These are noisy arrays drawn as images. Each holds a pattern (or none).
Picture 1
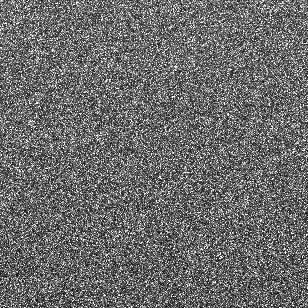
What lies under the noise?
a smooth slope
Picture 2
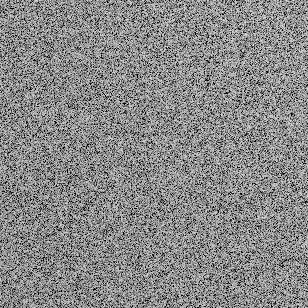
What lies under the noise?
a smooth slope
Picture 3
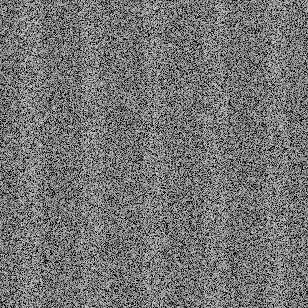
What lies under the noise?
vertical stripes
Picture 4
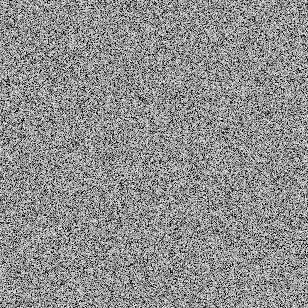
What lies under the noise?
only noise
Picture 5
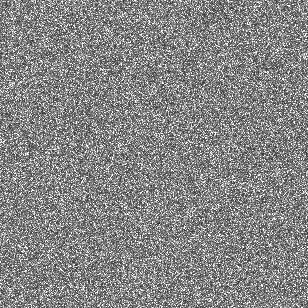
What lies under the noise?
only noise
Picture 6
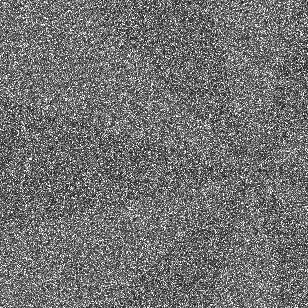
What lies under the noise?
spokes from one point
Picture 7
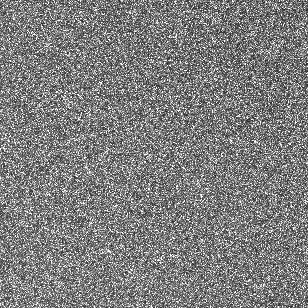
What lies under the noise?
a smooth slope
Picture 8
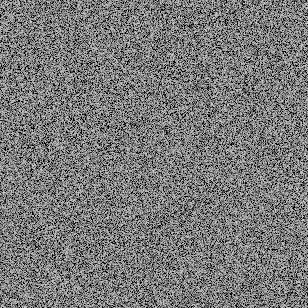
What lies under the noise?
only noise
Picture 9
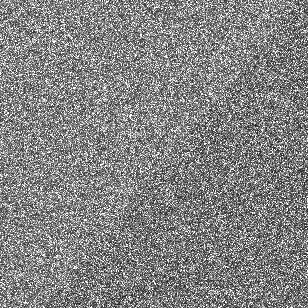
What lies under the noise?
a sharp edge
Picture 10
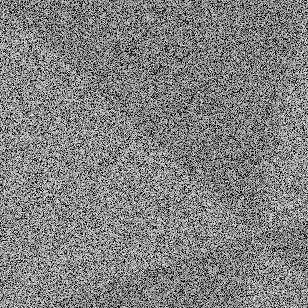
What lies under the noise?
spokes from one point
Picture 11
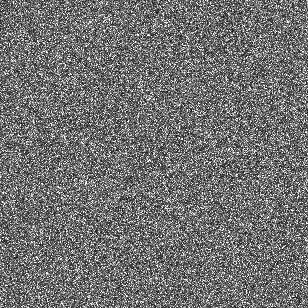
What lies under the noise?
only noise
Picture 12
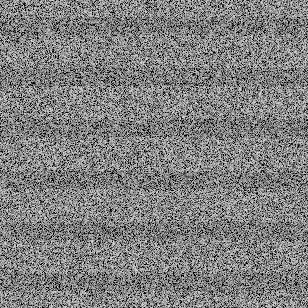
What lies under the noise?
horizontal stripes
